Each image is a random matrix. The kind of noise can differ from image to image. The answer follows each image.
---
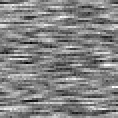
streaked along the rows
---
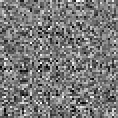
low rank plus noise
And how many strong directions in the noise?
five to eight
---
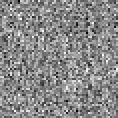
low rank plus noise
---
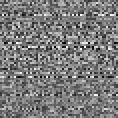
rows of uneven size
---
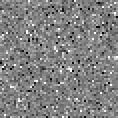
heavy tails
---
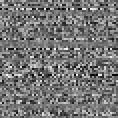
rows of uneven size
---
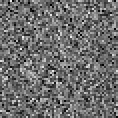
independent entries
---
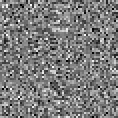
low rank plus noise
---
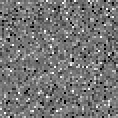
heavy tails
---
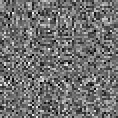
low rank plus noise
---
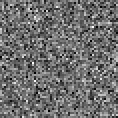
independent entries
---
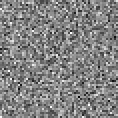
independent entries
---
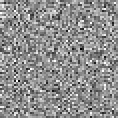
low rank plus noise
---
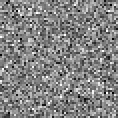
independent entries
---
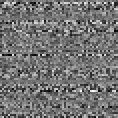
rows of uneven size
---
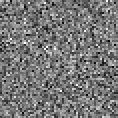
independent entries
